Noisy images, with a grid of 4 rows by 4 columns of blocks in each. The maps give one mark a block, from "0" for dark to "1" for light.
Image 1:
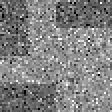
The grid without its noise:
0 1 0 0
0 1 1 1
1 1 1 1
0 0 1 1
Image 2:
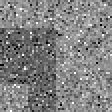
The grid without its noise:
1 1 1 1
0 0 1 1
0 0 1 1
1 0 1 1
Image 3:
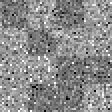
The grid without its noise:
0 1 0 1
1 0 1 1
1 1 0 0
1 0 0 1
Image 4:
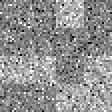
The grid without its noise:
0 0 1 0
0 0 0 0
1 1 0 1
0 0 1 1
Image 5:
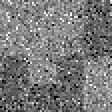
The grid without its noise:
1 1 1 0
1 1 1 0
0 1 0 1
0 0 0 1
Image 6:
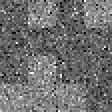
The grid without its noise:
0 1 0 1
0 0 0 0
0 1 0 0
1 1 1 0
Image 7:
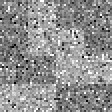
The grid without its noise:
0 1 0 0
0 1 1 0
0 0 1 1
1 1 0 0
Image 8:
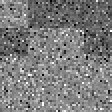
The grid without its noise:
1 0 0 0
0 1 1 0
1 1 1 1
1 1 1 1
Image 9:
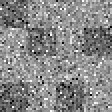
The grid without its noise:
0 1 1 1
1 0 1 0
1 1 1 1
0 1 0 1
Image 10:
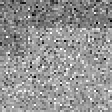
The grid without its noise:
0 0 0 0
0 1 1 1
1 1 1 1
1 1 1 1
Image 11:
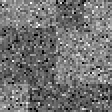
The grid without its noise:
1 1 0 1
0 0 1 1
0 0 1 1
1 0 0 0
